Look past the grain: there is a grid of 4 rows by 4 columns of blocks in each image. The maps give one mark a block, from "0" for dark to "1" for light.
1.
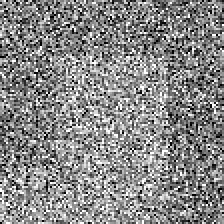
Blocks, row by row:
0 0 0 0
0 1 1 0
0 1 1 0
1 1 1 0
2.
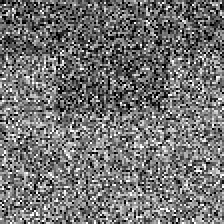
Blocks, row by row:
0 0 0 0
1 0 0 1
1 1 1 1
1 1 1 1
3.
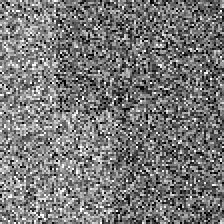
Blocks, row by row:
1 0 0 0
1 0 0 0
1 1 0 0
1 1 0 0
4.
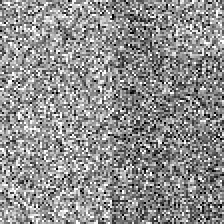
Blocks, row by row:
1 1 0 1
1 1 0 0
1 1 0 0
1 1 0 0
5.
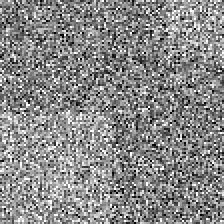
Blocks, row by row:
0 0 0 1
0 0 0 0
1 1 0 0
1 1 0 0
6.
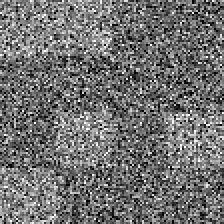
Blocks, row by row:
1 1 0 0
0 0 0 0
0 1 0 1
1 0 0 0
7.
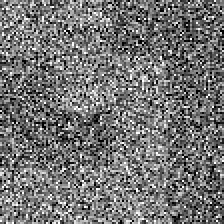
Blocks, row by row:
1 1 0 0
0 1 1 0
0 0 1 0
1 1 1 0
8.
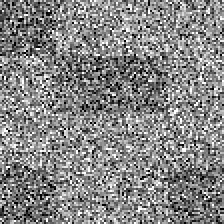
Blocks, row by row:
0 1 1 1
1 0 0 1
1 1 1 1
0 1 1 0
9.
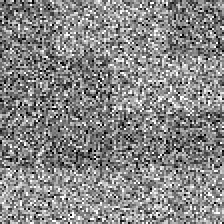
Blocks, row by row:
0 1 1 0
0 0 1 1
0 0 0 0
1 1 1 1
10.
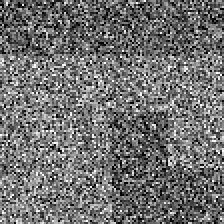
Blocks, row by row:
0 0 0 0
1 1 1 1
1 1 0 1
1 1 0 0
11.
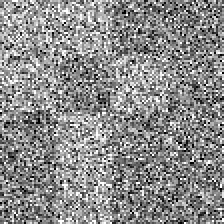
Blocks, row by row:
1 1 0 0
1 0 1 0
0 1 0 0
0 1 0 0
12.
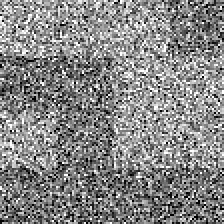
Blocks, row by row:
1 1 1 0
0 0 1 1
1 0 1 1
0 0 0 0
